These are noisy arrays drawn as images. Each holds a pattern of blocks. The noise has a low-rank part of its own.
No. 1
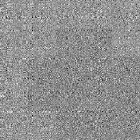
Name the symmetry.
mirrored about the diagonal from the top left
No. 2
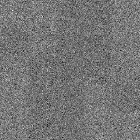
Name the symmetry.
the same after a half turn
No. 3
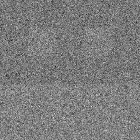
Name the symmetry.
left and right mirror each other
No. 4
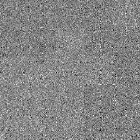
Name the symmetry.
mirrored about the diagonal from the bottom left
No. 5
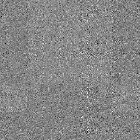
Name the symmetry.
left and right mirror each other
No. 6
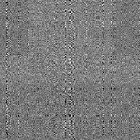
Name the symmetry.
left and right mirror each other
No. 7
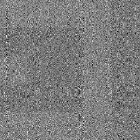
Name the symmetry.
top and bottom mirror each other
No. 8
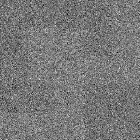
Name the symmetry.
mirrored about the diagonal from the top left
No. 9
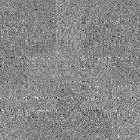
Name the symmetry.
left and right mirror each other
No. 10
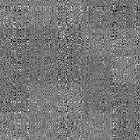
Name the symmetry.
no symmetry
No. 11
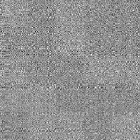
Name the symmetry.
mirrored about the diagonal from the bottom left
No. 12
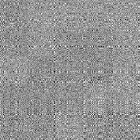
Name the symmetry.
mirrored about the diagonal from the bottom left
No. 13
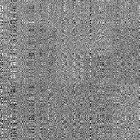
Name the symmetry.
no symmetry
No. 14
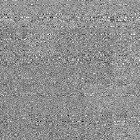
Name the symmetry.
mirrored about the diagonal from the bottom left
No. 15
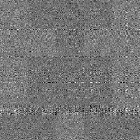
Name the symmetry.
left and right mirror each other
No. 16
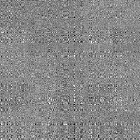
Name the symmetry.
the same after a half turn
